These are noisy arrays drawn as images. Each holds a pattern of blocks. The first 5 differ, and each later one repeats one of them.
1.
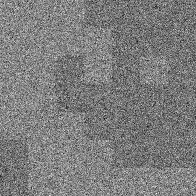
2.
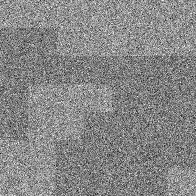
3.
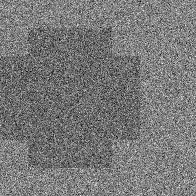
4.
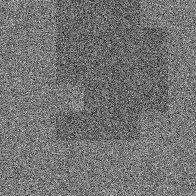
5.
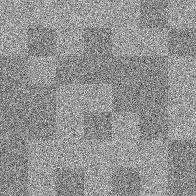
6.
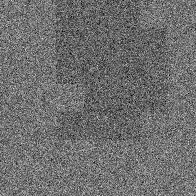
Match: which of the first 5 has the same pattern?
4
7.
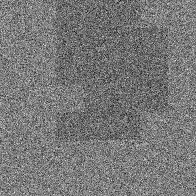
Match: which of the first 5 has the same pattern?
4
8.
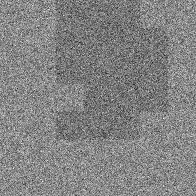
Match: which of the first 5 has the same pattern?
4
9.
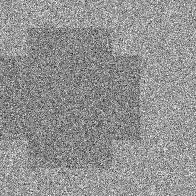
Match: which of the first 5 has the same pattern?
3
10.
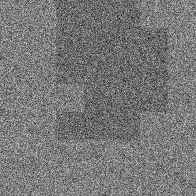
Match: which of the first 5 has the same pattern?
4
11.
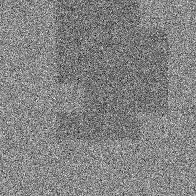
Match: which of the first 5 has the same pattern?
4
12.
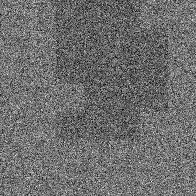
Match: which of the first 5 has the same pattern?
4
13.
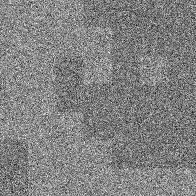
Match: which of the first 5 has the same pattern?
1
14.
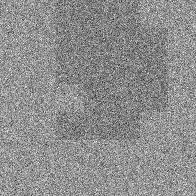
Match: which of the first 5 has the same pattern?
4
